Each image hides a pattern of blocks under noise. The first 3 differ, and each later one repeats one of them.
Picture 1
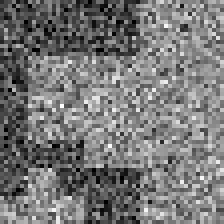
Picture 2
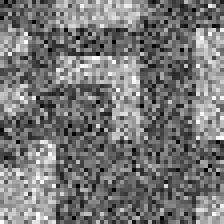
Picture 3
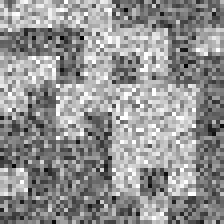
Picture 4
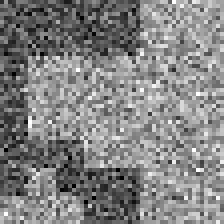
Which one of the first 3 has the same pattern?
1
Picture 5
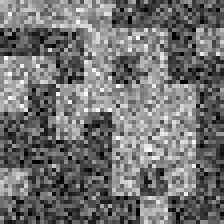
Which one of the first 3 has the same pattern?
3
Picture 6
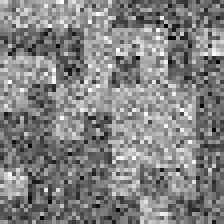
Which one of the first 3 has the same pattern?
3
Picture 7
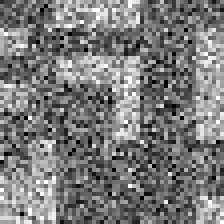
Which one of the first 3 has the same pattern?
2
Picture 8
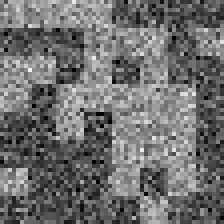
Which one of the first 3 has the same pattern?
3
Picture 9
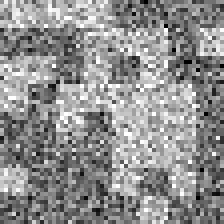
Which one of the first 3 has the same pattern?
3
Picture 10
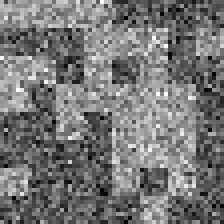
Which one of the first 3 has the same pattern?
3
